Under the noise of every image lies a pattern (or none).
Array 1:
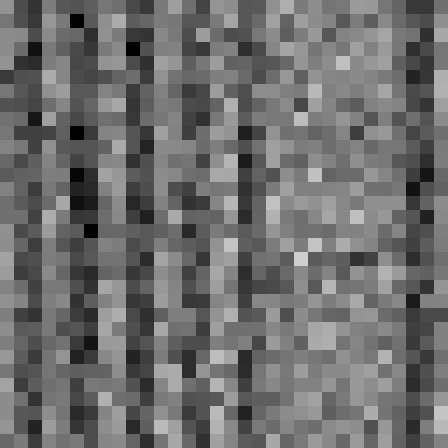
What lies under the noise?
bands of columns
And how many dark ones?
6
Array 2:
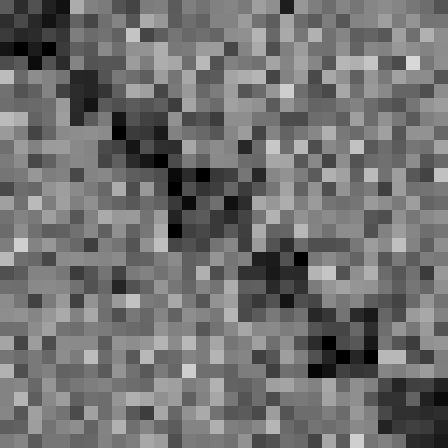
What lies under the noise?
blocks along the diagonal
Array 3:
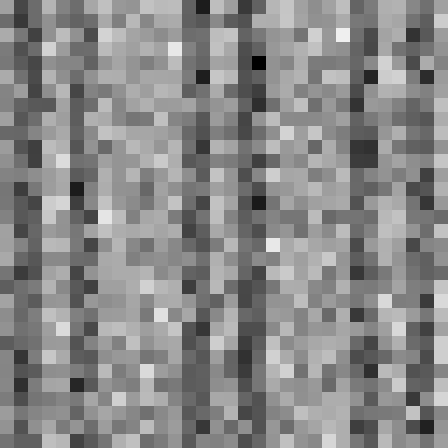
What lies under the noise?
bands of columns
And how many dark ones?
6
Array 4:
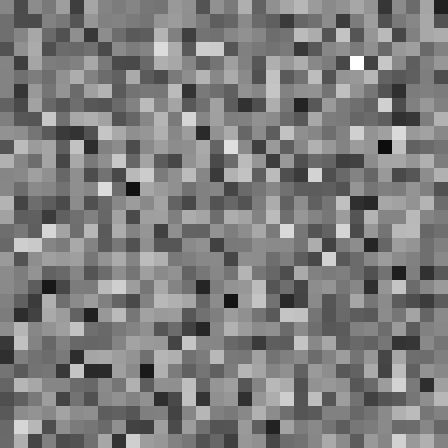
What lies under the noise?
only noise
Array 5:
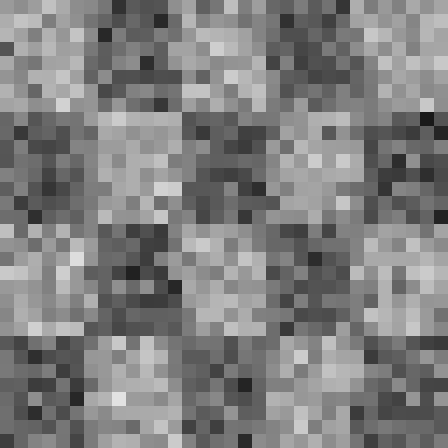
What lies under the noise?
a checkerboard
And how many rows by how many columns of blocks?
4 by 5
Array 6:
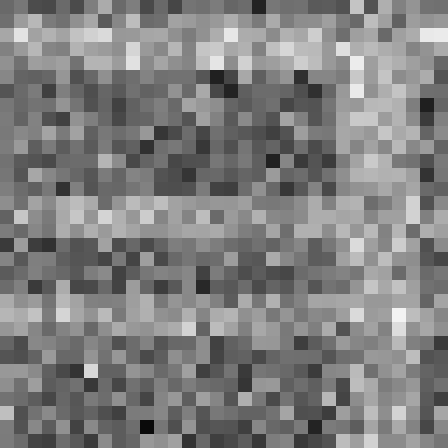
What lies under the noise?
bands of rows crossing bands of columns
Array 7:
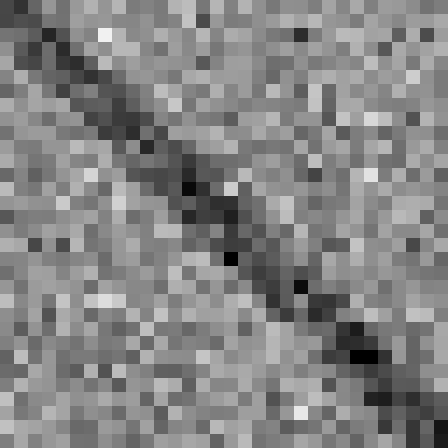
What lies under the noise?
a diagonal band
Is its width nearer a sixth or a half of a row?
a sixth
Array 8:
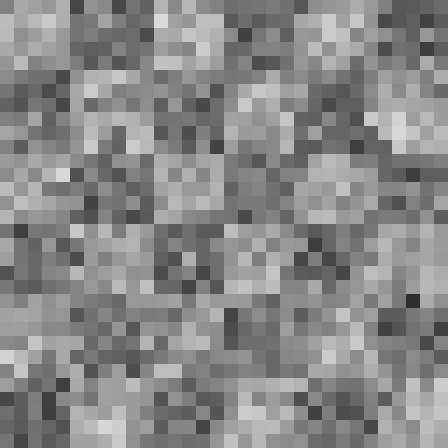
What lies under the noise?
a checkerboard
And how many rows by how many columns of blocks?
6 by 6
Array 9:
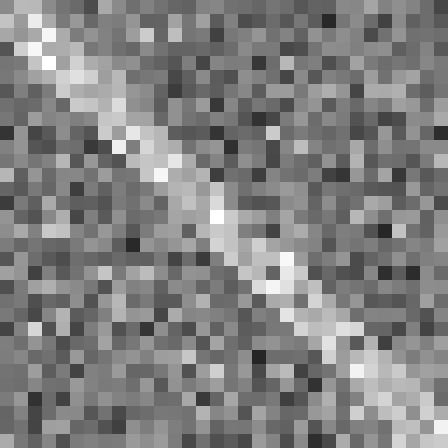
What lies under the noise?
a diagonal band
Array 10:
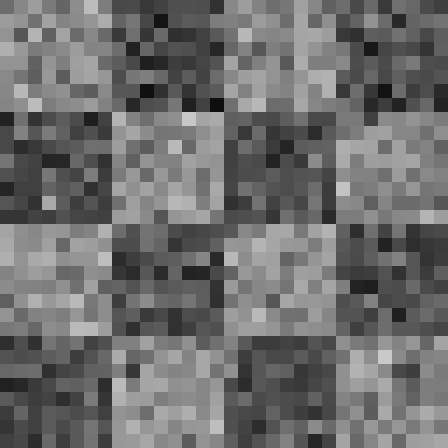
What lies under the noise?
a checkerboard
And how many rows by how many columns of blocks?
4 by 4
